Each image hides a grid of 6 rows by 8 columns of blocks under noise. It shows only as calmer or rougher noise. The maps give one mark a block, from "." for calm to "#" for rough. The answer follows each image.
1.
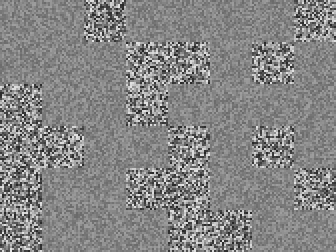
. . # . . . . #
. . . # # . # .
# . . # . . . .
# # . . # . # .
# . . # # . . #
# . . . # # . .
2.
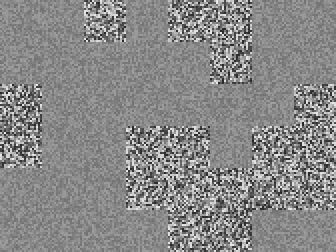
. . # . # # . .
. . . . . # . .
# . . . . . . #
# . . # # . # #
. . . # # # # #
. . . . # # . .
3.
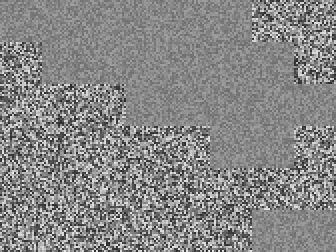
. . . . . . # #
# . . . . . . #
# # # . . . . .
# # # # # . . #
# # # # # # # #
# # # # # # . .
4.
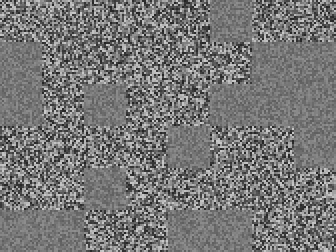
# # # # # . # #
. # # # # # . .
. # . # # . . .
# # # # . # # .
# # . # # # # #
. . # # . . # #
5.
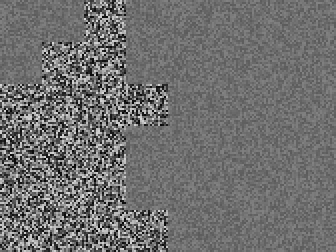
. . # . . . . .
. # # . . . . .
# # # # . . . .
# # # . . . . .
# # # . . . . .
# # # # . . . .
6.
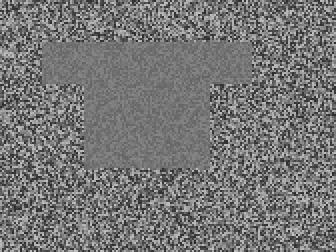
# # # # # # # #
# . . . . . # #
# # . . . # # #
# # . . . # # #
# # # # # # # #
# # # # # # # #
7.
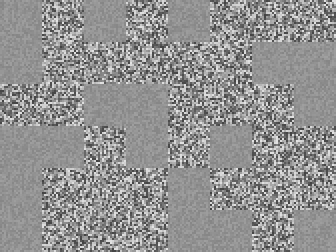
. # . # . # # #
. # # # # # . .
# # . . # # # .
. . # . # . # #
. # # # . # # #
. # # # . . # .
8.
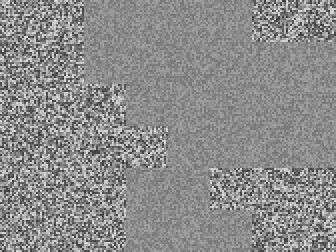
# # . . . . # #
# # . . . . . .
# # # . . . . .
# # # # . . . .
# # # . . # # #
# # # . . . # #
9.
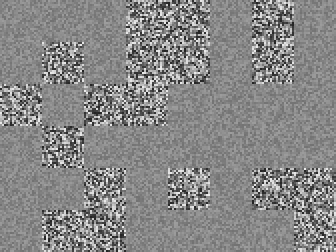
. . . # # . # .
. # . # # . # .
# . # # . . . .
. # . . . . . .
. . # . # . # #
. # # . . . . #
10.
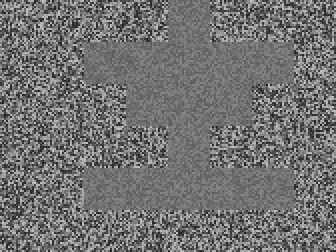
# # # # . # # #
# # . . . . . #
# # # . . . # #
# # # # . # # #
# # . . . . . #
# # # # # # # #
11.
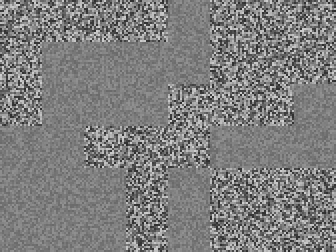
# # # # . # # #
# . . . . # # #
# . . . # # # .
. . # # # . . .
. . . # . # # #
. . . # . # # #
